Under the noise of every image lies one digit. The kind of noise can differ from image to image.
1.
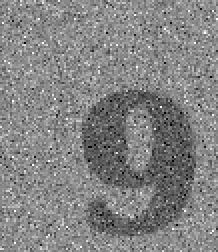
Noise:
heavy tails
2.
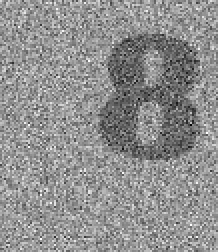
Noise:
low rank plus noise
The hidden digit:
8
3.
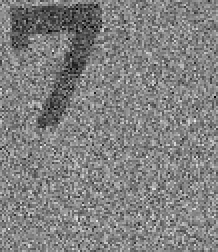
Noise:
low rank plus noise
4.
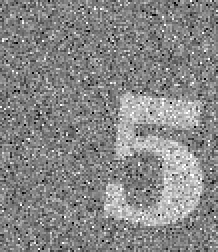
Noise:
heavy tails
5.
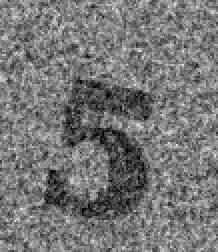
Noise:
blotchy
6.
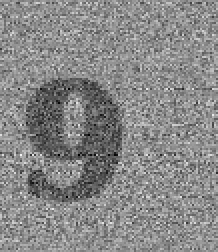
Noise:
rows of uneven size
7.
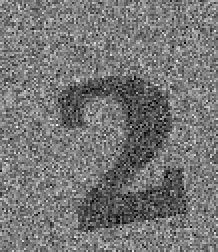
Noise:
independent entries
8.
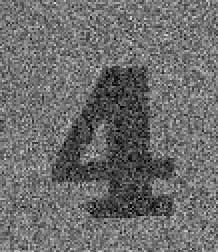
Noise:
low rank plus noise
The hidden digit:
4
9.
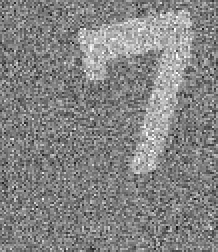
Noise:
low rank plus noise
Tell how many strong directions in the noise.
three or four
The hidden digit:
7
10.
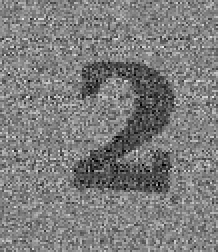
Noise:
rows of uneven size
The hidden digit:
2
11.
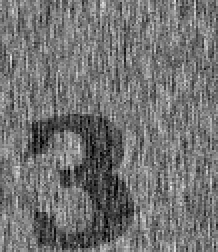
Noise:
streaked along the columns
